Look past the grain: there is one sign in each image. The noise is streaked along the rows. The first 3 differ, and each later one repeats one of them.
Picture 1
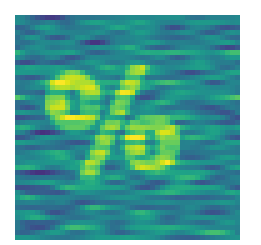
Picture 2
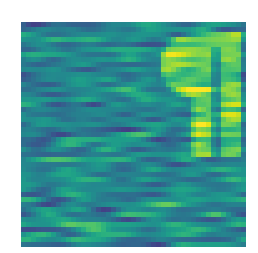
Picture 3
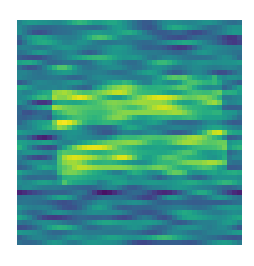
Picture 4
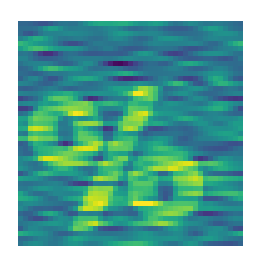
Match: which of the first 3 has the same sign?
1
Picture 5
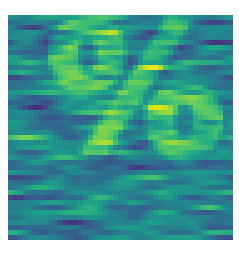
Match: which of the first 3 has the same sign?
1
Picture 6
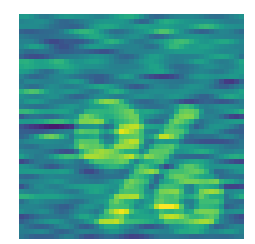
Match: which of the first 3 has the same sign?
1
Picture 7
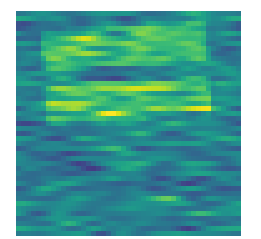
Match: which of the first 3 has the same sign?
3
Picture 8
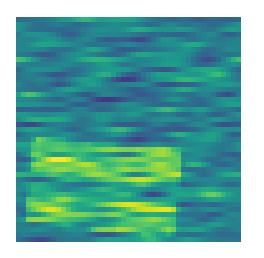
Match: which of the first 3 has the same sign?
3
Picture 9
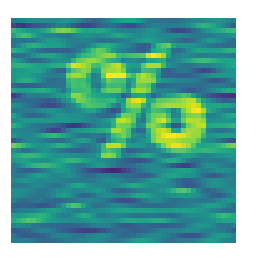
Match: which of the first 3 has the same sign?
1
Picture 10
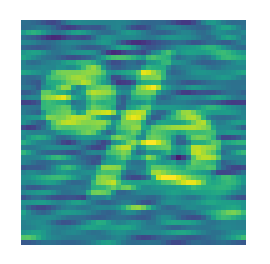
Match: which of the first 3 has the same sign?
1
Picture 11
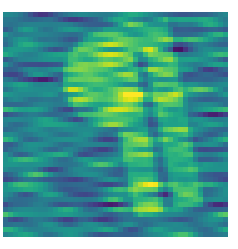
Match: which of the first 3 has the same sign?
2
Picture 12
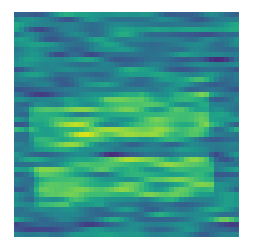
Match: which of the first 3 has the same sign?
3
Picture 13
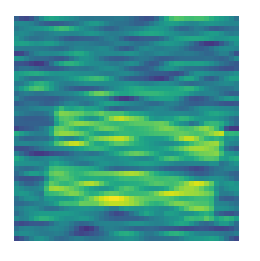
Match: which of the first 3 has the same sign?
3
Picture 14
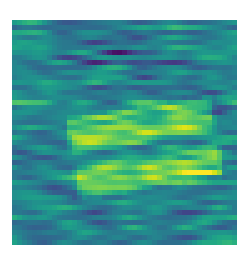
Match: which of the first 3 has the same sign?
3
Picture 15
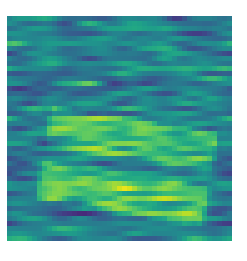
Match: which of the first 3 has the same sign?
3
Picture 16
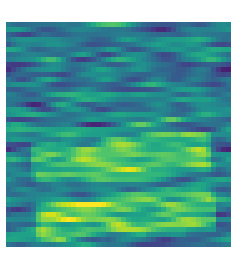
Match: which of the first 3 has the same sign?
3
